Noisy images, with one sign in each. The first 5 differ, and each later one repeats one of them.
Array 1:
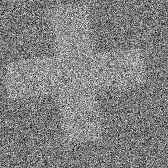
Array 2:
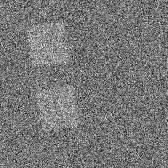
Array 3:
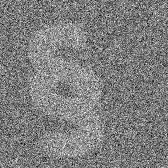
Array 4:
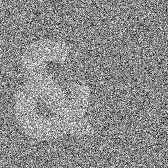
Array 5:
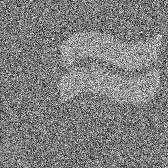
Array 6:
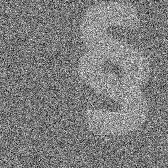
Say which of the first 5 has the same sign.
3
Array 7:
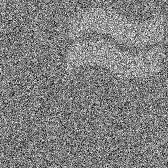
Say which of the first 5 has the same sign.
5
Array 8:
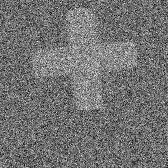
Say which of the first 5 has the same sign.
1
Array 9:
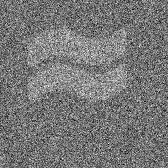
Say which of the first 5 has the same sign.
5
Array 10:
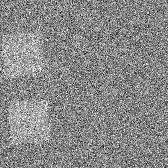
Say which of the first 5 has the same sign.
2
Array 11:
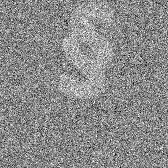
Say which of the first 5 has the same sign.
3
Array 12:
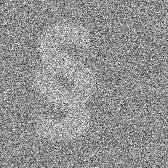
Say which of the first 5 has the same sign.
3
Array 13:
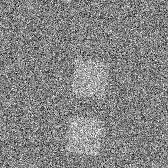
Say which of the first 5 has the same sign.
2
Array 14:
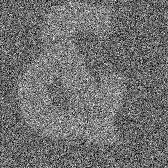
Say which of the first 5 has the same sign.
4
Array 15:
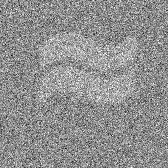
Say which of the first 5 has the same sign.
5
